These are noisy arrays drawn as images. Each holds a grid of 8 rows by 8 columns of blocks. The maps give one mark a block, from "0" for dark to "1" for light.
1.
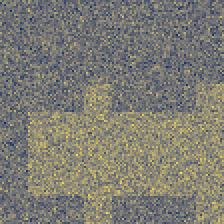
00000000
00000000
00000000
00010001
01111111
01111111
01111111
00010001
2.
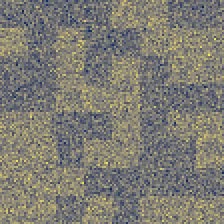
00001100
10100111
00101011
00111000
11001011
11011001
11100000
11010111
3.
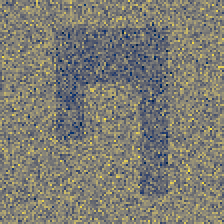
11111111
11000011
11000011
11011011
11011011
11111011
11111011
11111111
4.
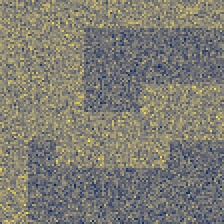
11111111
11100000
11100000
11100111
11111111
10111100
10000000
10000000
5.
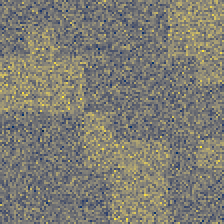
00000011
01000011
11100001
11100000
00010000
00011101
00001100
00001100
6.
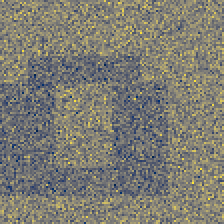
11111111
11111111
10000111
00110011
00110011
00110011
00000011
11111111
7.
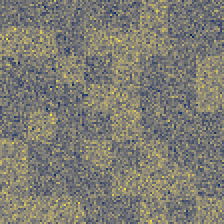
00000100
11011100
00101001
00011001
01001000
10010100
10001110
11100101
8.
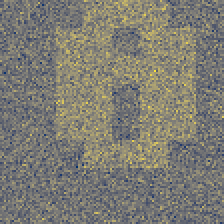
00011100
00110110
00111110
00110110
00110110
00011100
00000000
00000000
